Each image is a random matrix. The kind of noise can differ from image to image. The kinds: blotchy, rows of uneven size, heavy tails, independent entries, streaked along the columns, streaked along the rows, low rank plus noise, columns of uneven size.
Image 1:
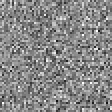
low rank plus noise
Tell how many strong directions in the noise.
five to eight
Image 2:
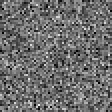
independent entries
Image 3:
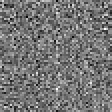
low rank plus noise
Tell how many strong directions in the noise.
five to eight
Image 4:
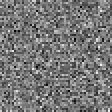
low rank plus noise
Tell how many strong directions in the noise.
five to eight
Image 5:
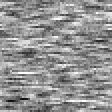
streaked along the rows
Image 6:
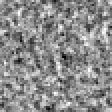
blotchy
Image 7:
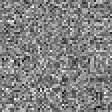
low rank plus noise
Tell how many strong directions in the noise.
five to eight
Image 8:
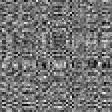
low rank plus noise
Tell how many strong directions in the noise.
one
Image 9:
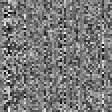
columns of uneven size
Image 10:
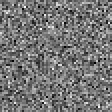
independent entries
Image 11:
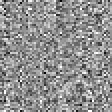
low rank plus noise
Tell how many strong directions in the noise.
five to eight
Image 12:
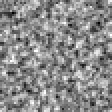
blotchy
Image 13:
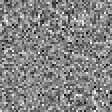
low rank plus noise
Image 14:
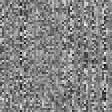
columns of uneven size
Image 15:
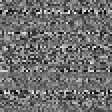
rows of uneven size
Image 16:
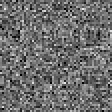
low rank plus noise
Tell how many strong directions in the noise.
five to eight
